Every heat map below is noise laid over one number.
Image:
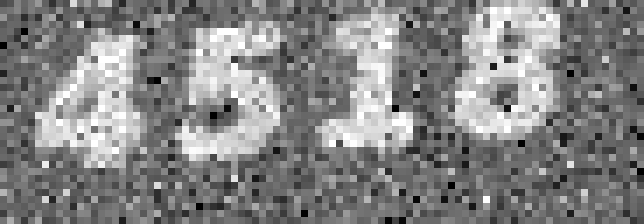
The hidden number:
4518
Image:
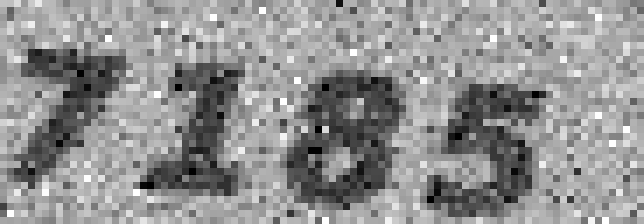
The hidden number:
7185
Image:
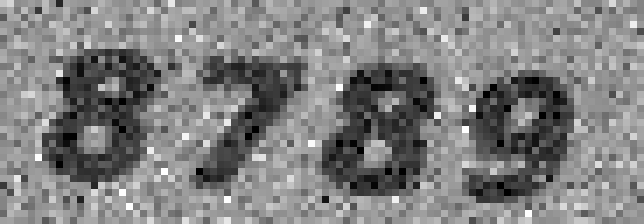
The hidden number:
8789
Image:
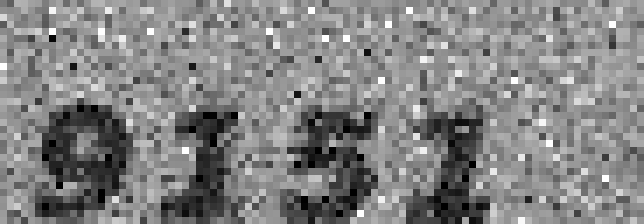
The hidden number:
9151
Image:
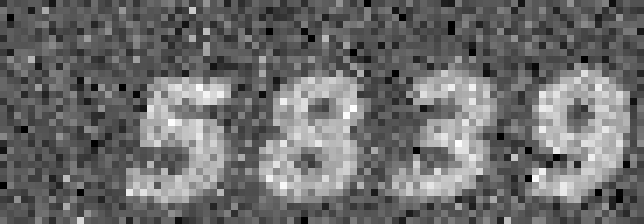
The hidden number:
5839
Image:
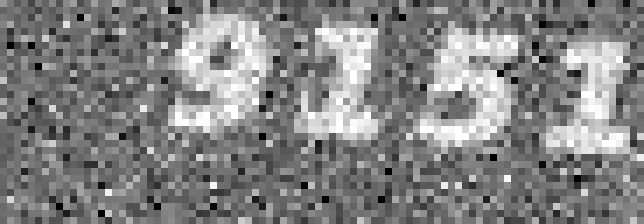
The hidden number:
9151
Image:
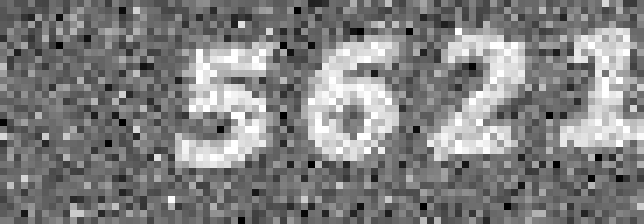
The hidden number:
5621
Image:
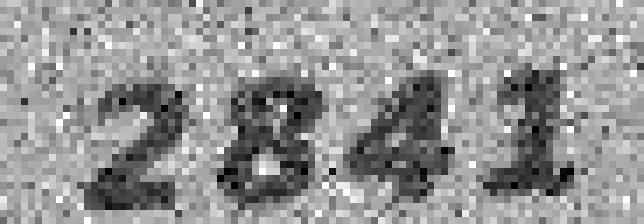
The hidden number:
2841
